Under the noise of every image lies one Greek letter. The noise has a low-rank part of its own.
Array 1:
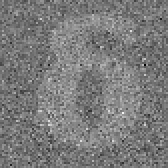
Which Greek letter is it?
delta
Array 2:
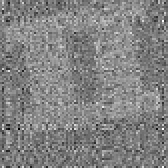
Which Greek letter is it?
pi
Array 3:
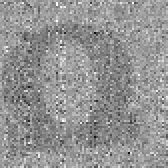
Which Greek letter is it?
omega
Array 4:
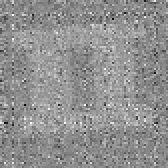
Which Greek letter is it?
pi
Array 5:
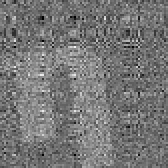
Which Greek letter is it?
eta
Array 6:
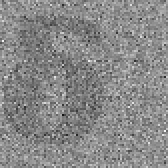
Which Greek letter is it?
delta
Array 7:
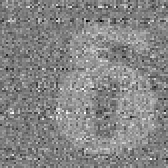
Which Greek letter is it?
delta
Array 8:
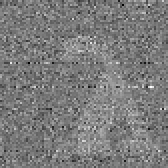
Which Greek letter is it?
lambda
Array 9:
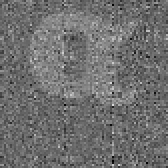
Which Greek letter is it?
alpha
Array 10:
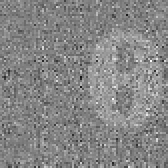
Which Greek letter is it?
theta
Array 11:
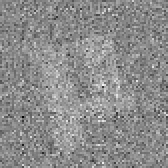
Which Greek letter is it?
mu
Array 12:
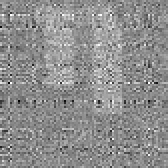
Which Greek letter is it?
eta
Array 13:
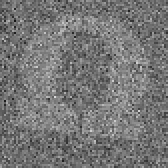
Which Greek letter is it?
omega
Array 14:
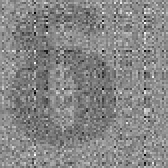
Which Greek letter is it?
delta
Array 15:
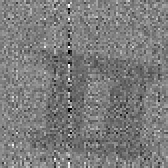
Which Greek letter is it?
pi
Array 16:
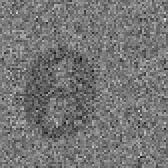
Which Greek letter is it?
theta
